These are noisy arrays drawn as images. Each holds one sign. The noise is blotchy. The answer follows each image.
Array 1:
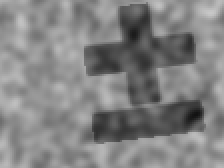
plus-minus sign
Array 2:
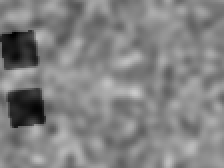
colon
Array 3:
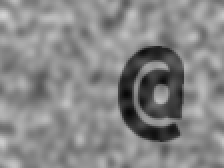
at sign
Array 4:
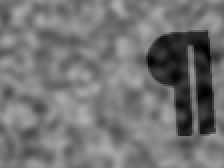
pilcrow
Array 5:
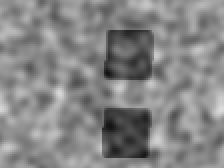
colon
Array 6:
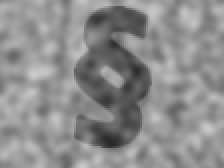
section sign
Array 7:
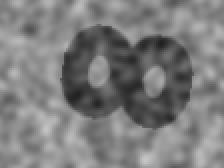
infinity sign
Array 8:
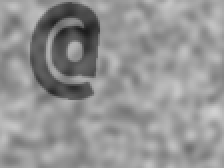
at sign
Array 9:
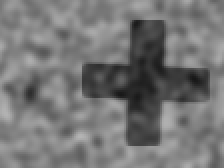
plus sign
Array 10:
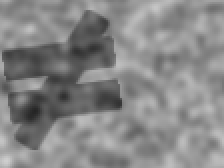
not-equal sign
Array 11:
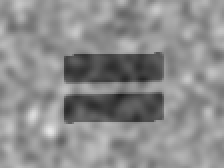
equals sign
